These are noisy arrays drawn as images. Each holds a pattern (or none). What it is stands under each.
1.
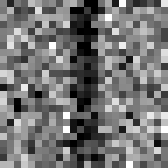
one band of columns
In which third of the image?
middle
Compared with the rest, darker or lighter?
darker
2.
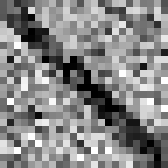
a diagonal band
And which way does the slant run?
top left to bottom right
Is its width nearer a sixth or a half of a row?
a sixth
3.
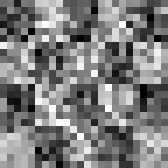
a checkerboard
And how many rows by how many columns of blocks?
4 by 5
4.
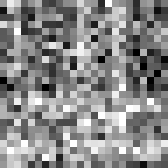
bands of rows crossing bands of columns
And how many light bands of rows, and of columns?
2 and 3
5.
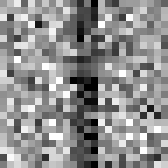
one band of columns
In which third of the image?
middle
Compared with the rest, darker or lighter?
darker
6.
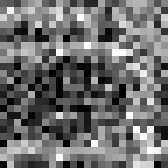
bands of rows crossing bands of columns
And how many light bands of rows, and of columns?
3 and 1
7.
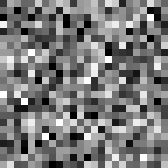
only noise
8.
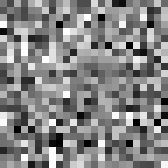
only noise
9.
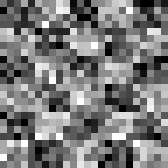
a checkerboard
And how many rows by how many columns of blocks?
6 by 5
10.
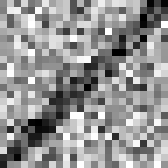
a diagonal band
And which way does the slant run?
bottom left to top right
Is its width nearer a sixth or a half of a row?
a sixth
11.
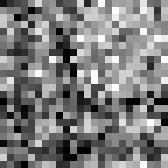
bands of rows crossing bands of columns
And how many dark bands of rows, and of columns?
2 and 2
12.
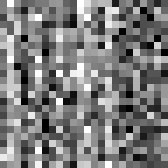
bands of columns
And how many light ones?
5
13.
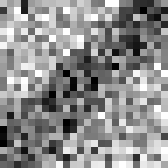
a diagonal band
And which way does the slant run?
bottom left to top right
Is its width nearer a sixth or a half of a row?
a half
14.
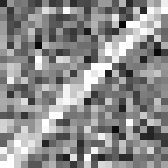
a diagonal band
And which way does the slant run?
bottom left to top right
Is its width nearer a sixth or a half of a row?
a sixth
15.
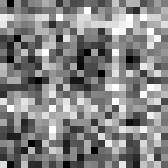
bands of rows crossing bands of columns
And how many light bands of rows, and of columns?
2 and 3
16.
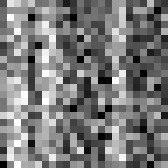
bands of columns
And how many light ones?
3
